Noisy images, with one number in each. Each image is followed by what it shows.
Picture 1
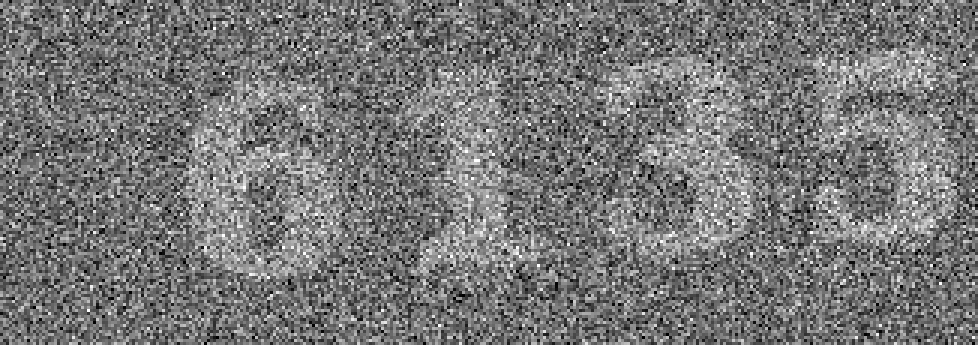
6135
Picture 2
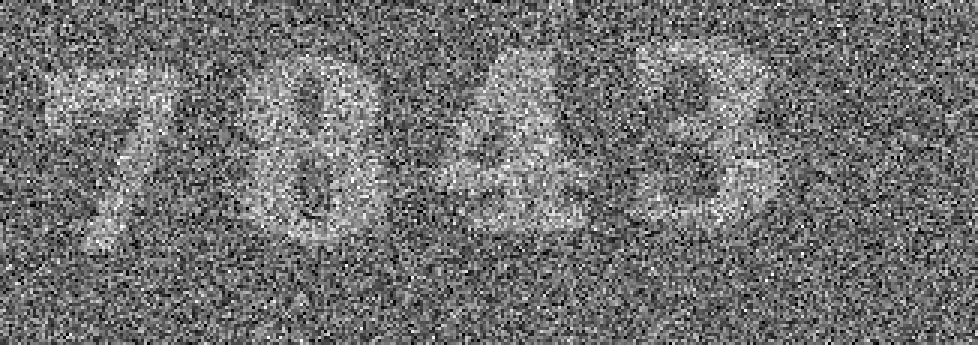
7843
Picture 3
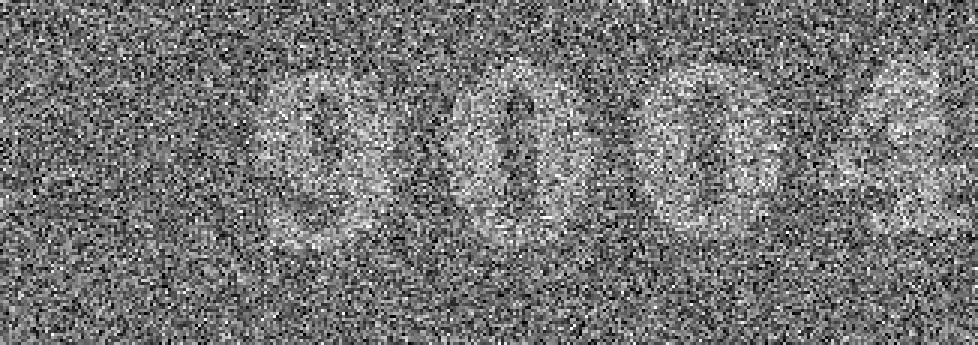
9004
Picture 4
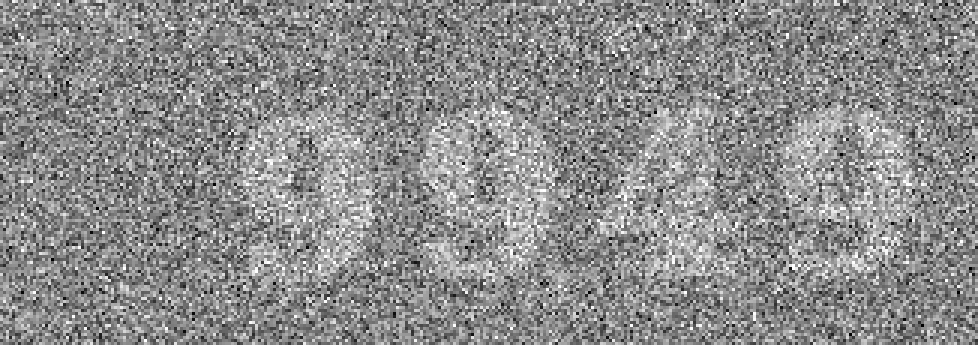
9949
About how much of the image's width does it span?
two thirds
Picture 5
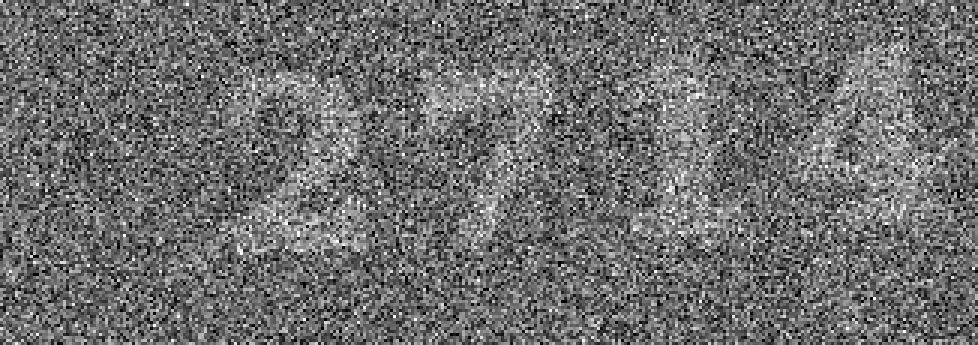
2714
